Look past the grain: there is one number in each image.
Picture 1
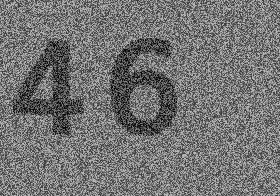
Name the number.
46
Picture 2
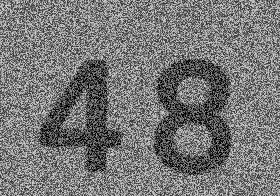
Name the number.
48
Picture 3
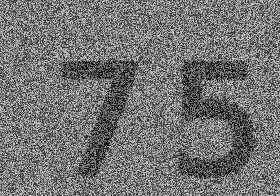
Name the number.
75
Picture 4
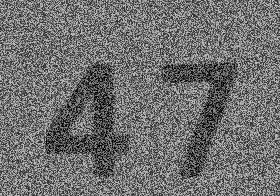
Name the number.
47
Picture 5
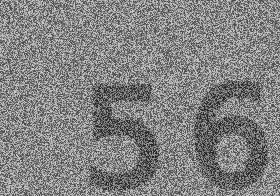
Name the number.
56
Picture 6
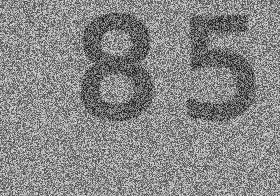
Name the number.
85
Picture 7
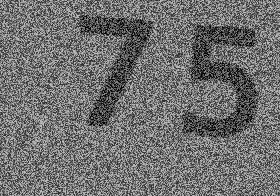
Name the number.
75
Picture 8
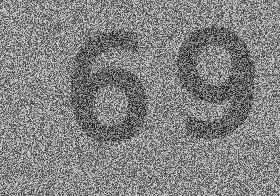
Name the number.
69
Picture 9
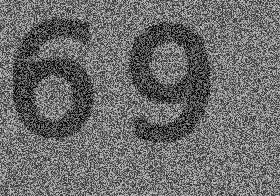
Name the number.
69
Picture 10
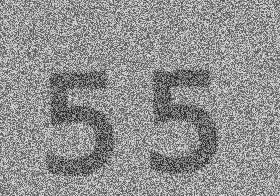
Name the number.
55
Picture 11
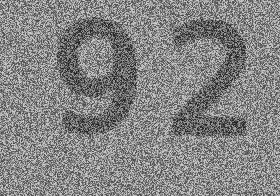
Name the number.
92
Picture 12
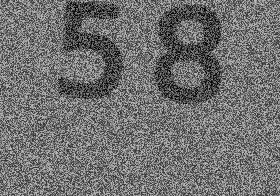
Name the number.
58
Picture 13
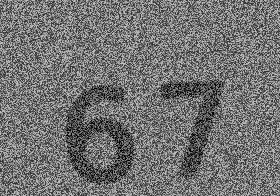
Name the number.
67
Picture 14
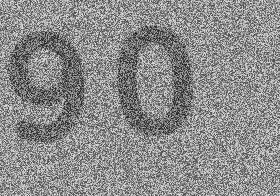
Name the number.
90
